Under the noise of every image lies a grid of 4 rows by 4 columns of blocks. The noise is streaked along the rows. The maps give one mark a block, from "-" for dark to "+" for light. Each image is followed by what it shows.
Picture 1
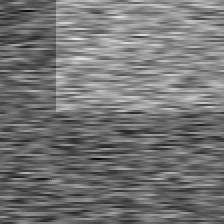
-+++
-+++
----
----
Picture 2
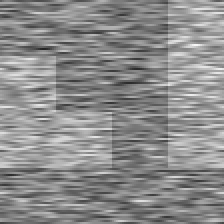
---+
+--+
++-+
----
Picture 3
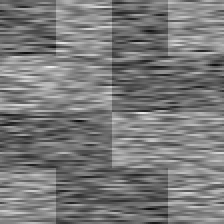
-+-+
++--
--++
+--+
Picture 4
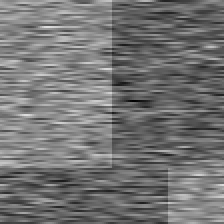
++--
++--
++--
---+
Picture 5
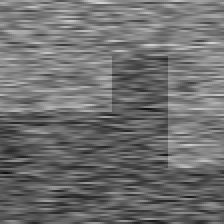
++++
++-+
---+
----
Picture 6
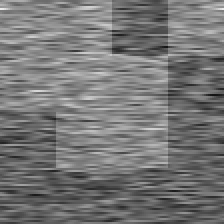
++-+
+++-
-++-
----
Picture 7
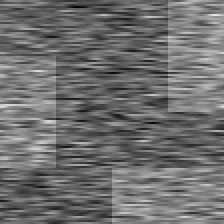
---+
+--+
+---
--++
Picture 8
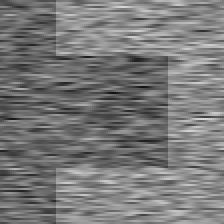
-+++
---+
---+
-+++
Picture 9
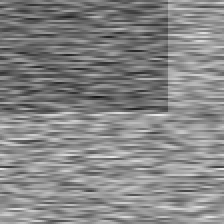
---+
---+
++++
++++
